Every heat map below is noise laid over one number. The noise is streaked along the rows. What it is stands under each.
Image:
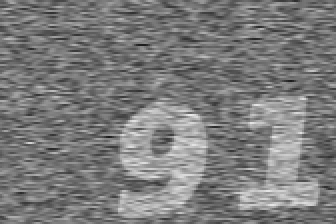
91
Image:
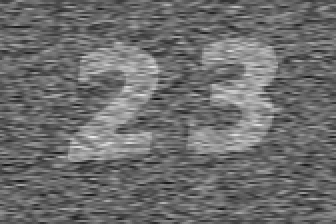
23
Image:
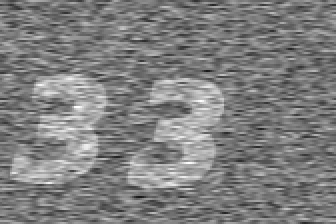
33
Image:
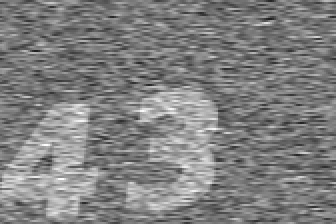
43
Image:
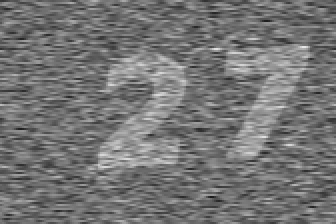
27
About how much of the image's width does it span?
two thirds
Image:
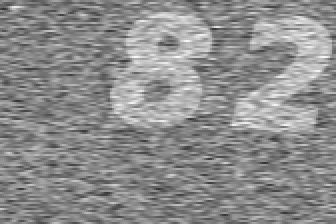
82
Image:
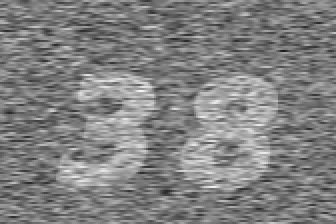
38
